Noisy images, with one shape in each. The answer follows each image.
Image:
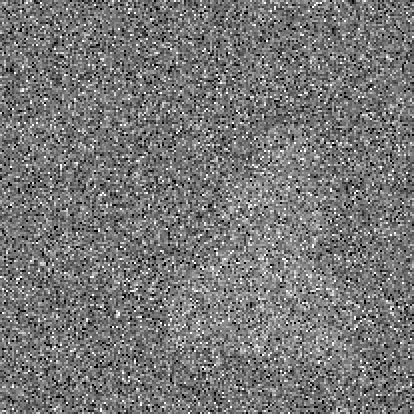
chess pawn
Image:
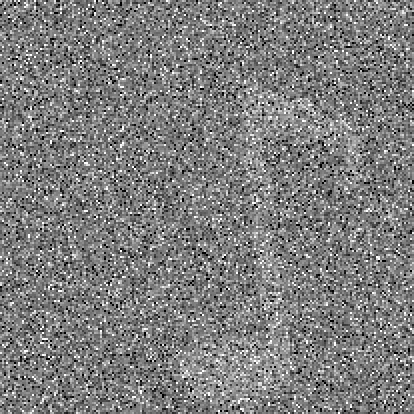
musical note
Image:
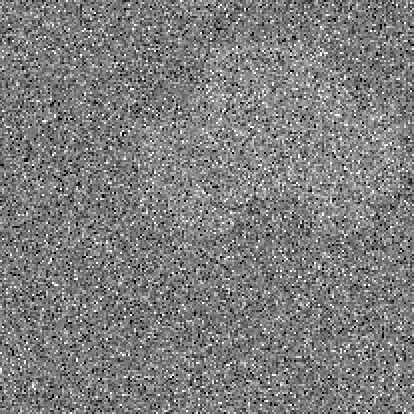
car
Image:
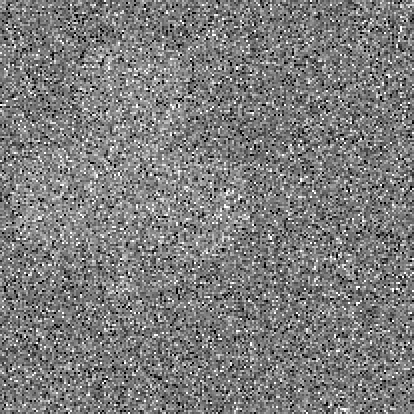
club
